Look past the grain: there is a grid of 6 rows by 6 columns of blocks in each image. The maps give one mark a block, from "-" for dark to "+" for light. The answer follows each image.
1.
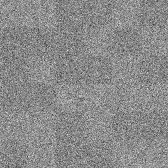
++--+-
---+-+
-+--+-
--++++
++-+--
-+--++
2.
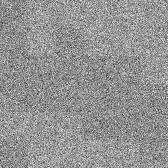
-+++++
-+-+++
-----+
------
+++---
-++++-
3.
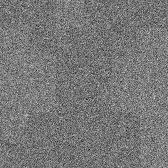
--+---
+----+
++--++
++--++
+----+
-----+
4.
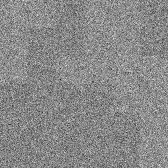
++-++-
+--++-
+-++++
----++
-----+
-----+
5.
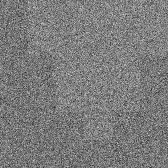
-+++++
-+++++
--+++-
--+++-
---+--
------
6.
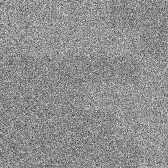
++++--
+++++-
-----+
---+++
----++
-----+
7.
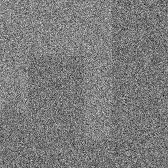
++++--
++++--
+--+--
+--+--
---+--
------
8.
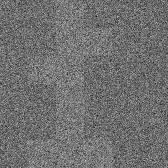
--+---
--++--
-++---
--+---
--+---
-+++--
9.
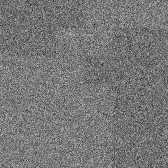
---+++
--++--
+++---
++++--
++++--
++++--
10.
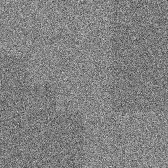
++++--
++++--
-+++--
--++--
---+++
---+++
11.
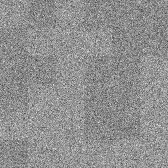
+-+---
-+++--
--+--+
-++--+
+++--+
-+++++
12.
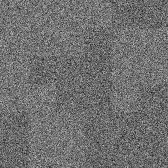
++++--
+++-++
+---++
++--+-
-++---
-++---
